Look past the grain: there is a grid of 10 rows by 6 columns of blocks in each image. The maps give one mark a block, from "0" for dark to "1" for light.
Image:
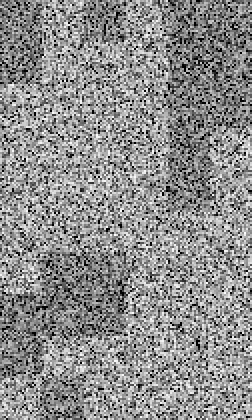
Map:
010100
011100
111100
111101
111101
111111
100111
000111
011111
101111
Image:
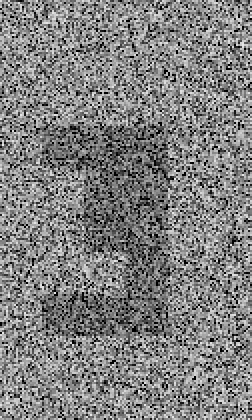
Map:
111111
111111
111111
100011
110011
110011
111011
100011
111111
111111
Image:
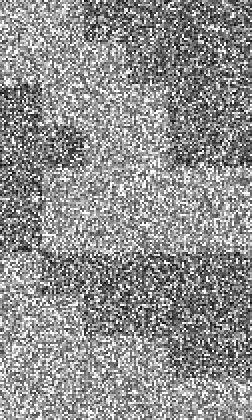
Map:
110000
111000
011100
001100
011111
011111
100000
110000
111100
111111
